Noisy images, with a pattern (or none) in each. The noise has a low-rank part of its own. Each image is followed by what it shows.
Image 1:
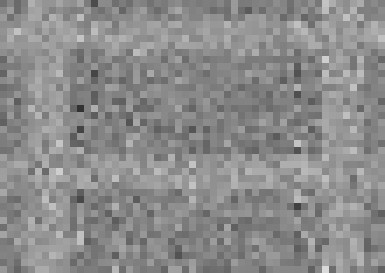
bands of rows crossing bands of columns
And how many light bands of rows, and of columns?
2 and 2
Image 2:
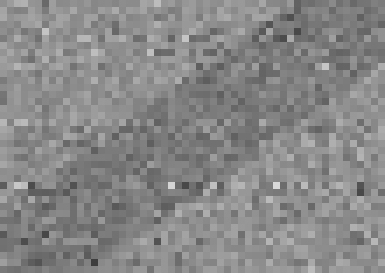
a diagonal band
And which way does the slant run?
bottom left to top right
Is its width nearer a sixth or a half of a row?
a half
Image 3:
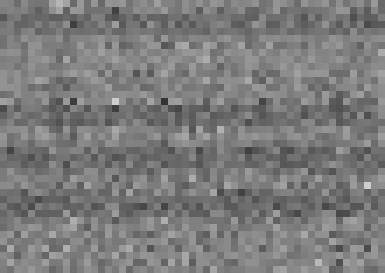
bands of rows
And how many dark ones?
4
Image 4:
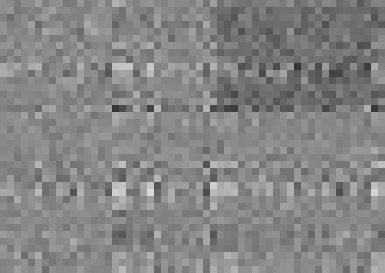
one block
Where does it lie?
top right
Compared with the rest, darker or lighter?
darker
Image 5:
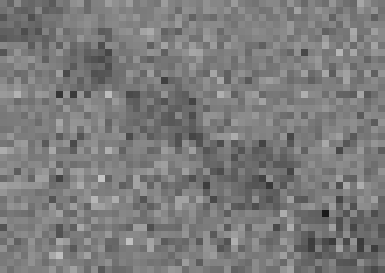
blocks along the diagonal
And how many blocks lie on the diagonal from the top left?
5
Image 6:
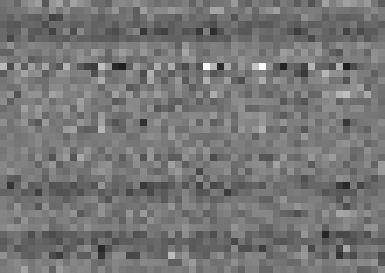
bands of rows
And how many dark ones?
3
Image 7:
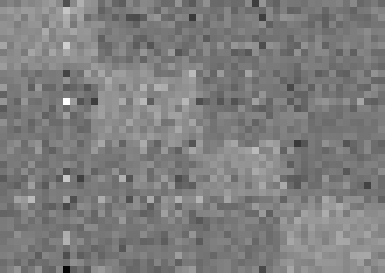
blocks along the diagonal
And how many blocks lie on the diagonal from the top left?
4
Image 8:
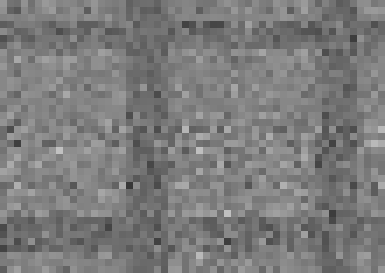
bands of rows crossing bands of columns
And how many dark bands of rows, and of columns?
2 and 2
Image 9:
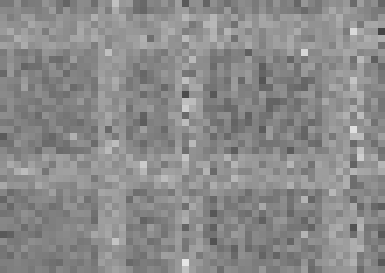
bands of rows crossing bands of columns
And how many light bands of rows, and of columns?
2 and 3
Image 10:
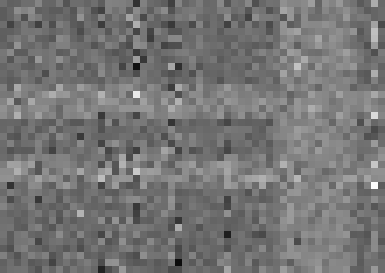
bands of rows crossing bands of columns
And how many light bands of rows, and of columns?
2 and 1
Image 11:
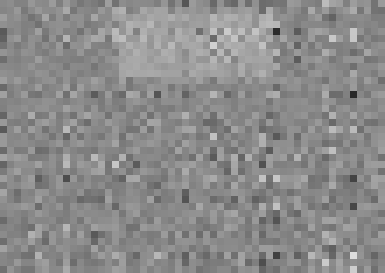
one block
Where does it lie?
top middle
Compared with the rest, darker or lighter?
lighter
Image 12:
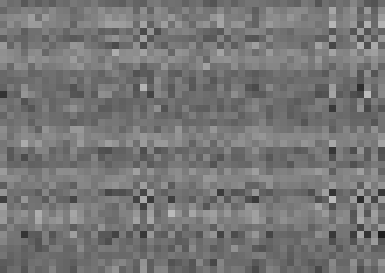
bands of rows
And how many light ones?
5
